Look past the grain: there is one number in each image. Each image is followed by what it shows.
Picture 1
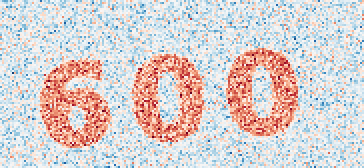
600
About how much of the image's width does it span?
two thirds
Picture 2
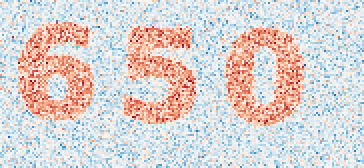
650
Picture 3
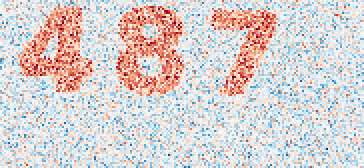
487
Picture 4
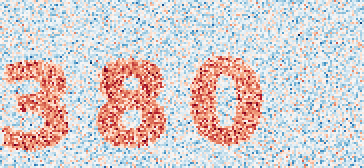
380
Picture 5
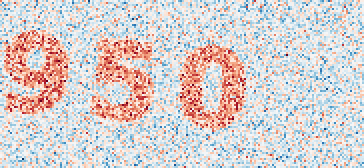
950
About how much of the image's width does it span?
two thirds
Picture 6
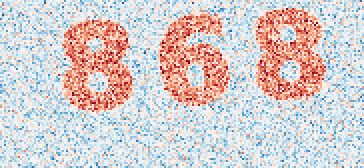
868
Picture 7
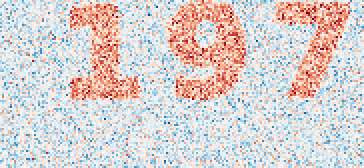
197
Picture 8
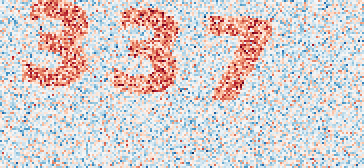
337
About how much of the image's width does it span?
two thirds
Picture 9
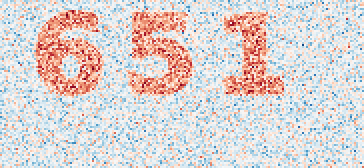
651
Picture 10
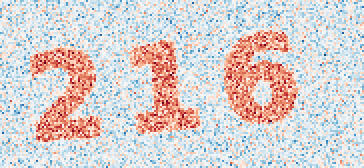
216
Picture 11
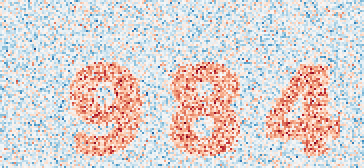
984
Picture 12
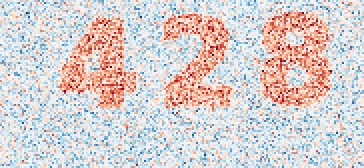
428
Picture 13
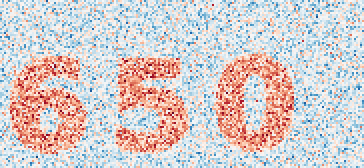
650
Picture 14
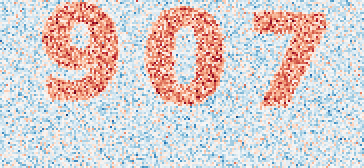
907
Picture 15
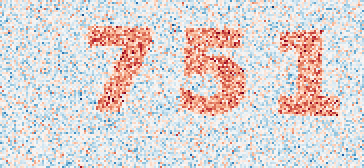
751
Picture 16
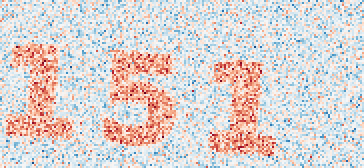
151
